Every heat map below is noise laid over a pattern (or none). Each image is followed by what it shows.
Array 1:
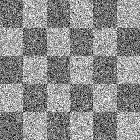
a checkerboard
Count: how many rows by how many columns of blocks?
5 by 6
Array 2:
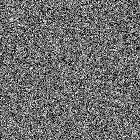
only noise
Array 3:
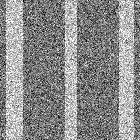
bands of columns
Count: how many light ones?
3
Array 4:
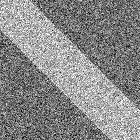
a diagonal band
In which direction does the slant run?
top left to bottom right
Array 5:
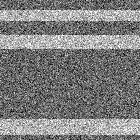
bands of rows
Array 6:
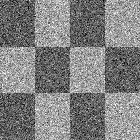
a checkerboard
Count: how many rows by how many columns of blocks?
3 by 4
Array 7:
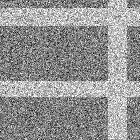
bands of rows crossing bands of columns
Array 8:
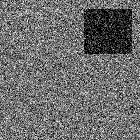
one block
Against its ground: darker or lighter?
darker
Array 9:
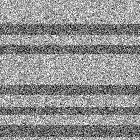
bands of rows
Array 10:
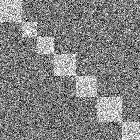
blocks along the diagonal
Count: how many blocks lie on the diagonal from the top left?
7
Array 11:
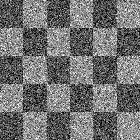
a checkerboard
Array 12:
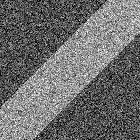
a diagonal band
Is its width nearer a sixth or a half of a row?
a half
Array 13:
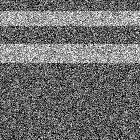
bands of rows
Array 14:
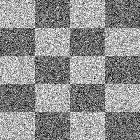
a checkerboard
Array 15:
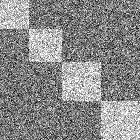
blocks along the diagonal
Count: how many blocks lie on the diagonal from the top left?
4
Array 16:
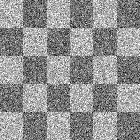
a checkerboard
